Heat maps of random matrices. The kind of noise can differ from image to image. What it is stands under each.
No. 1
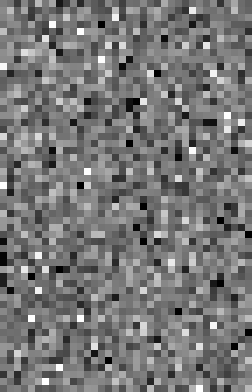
heavy tails
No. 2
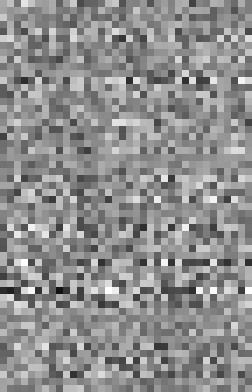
rows of uneven size
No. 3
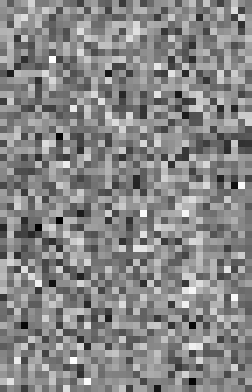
low rank plus noise
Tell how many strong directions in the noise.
five to eight
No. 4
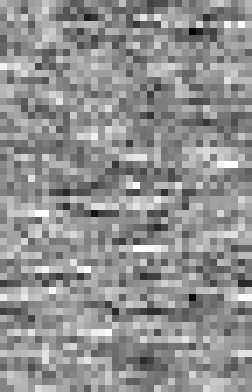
streaked along the rows
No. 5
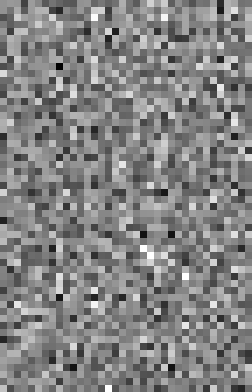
low rank plus noise
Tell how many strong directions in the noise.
five to eight
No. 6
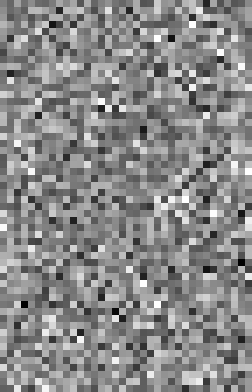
independent entries
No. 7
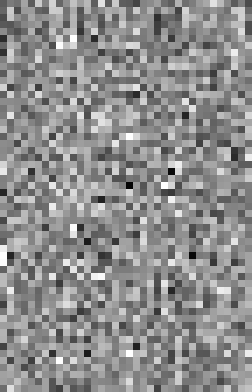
low rank plus noise
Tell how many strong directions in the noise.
five to eight
